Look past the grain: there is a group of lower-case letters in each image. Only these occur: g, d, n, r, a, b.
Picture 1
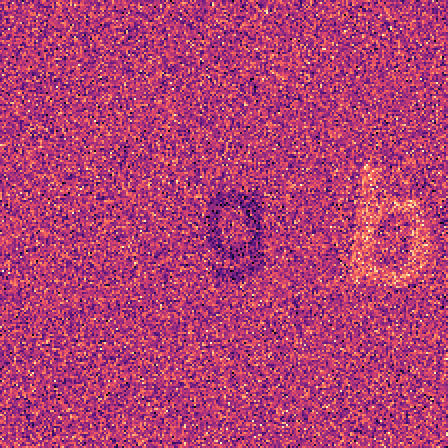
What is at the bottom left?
nothing
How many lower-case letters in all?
2
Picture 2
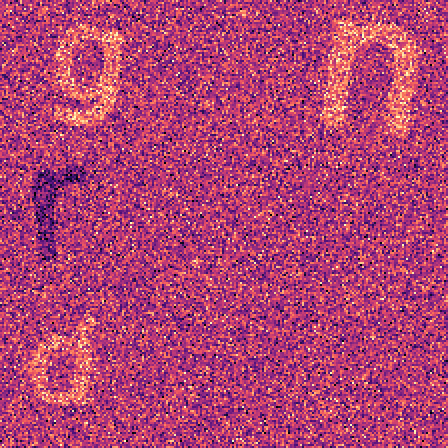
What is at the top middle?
nothing
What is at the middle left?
r
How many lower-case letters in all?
4
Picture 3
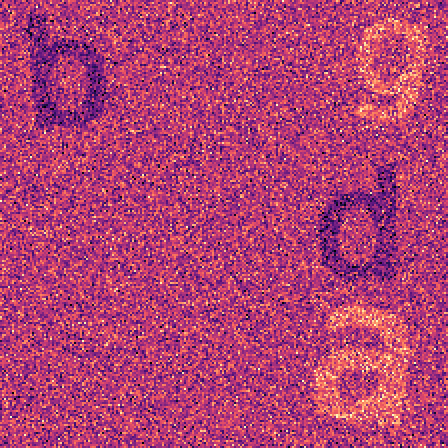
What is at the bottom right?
a
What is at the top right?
g
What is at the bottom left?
nothing
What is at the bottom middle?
nothing
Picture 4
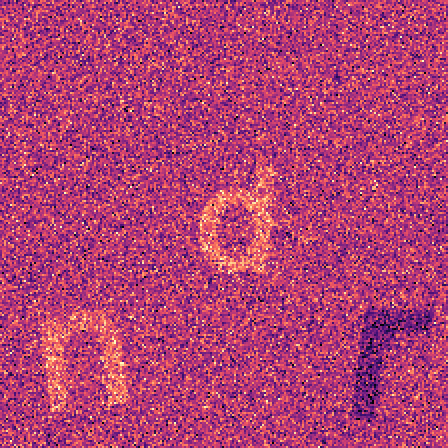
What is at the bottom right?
r
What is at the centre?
d
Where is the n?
bottom left
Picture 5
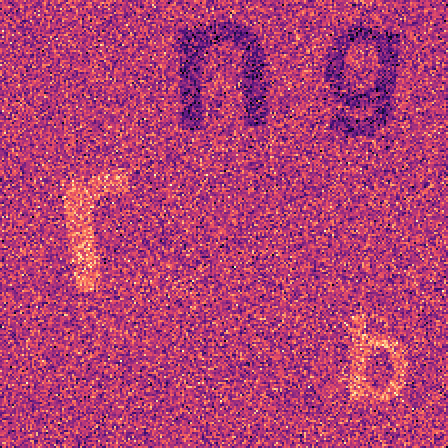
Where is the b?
bottom right
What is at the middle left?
r
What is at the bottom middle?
nothing
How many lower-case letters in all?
4
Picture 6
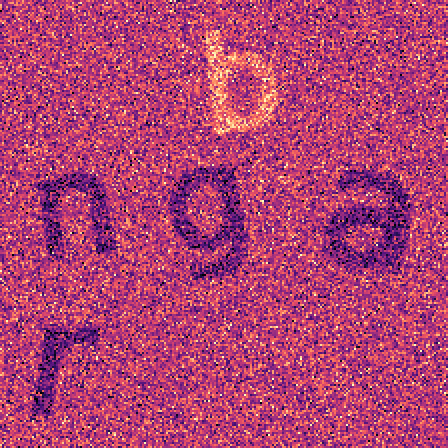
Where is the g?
centre
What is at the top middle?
b
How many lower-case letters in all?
5
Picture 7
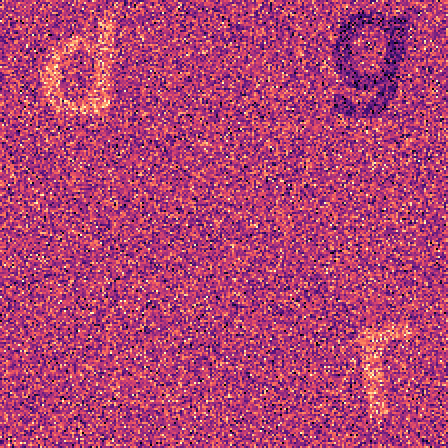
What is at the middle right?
nothing
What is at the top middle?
nothing
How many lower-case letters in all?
3
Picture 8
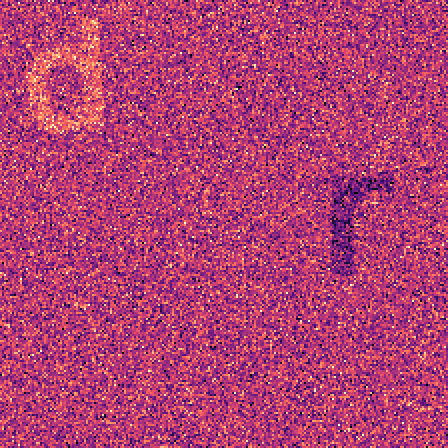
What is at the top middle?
nothing
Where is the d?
top left
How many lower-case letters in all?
2
